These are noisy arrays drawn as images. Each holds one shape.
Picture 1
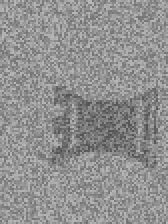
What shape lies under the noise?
chess rook
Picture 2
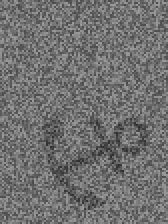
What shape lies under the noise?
anchor
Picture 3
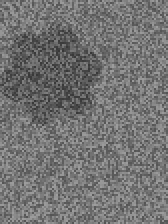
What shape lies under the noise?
flower
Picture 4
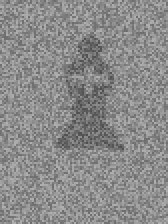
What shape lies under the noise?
chess bishop
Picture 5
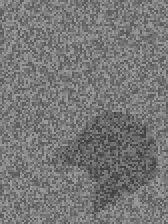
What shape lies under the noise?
cat's head
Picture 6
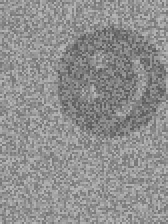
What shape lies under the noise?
smiling face
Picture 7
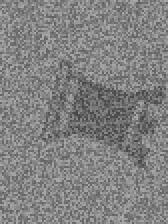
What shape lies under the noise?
chess rook
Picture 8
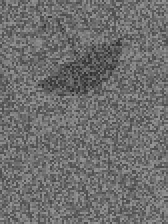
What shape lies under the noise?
umbrella
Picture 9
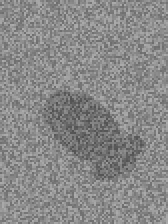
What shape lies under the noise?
footprint
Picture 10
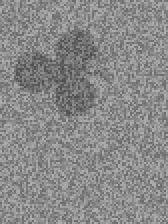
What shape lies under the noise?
club
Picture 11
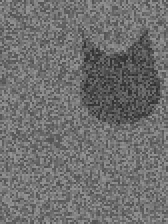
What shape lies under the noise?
cat's head
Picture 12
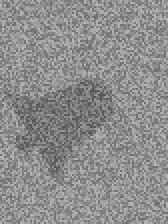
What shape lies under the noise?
bell
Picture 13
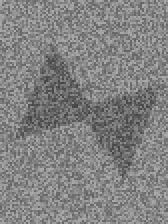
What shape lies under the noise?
bow tie
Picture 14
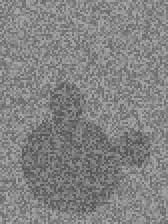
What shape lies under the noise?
bear's head
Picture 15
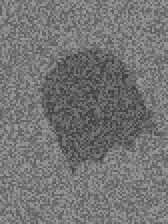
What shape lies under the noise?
ghost
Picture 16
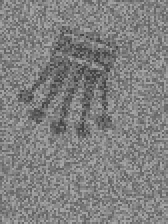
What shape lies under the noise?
chess queen
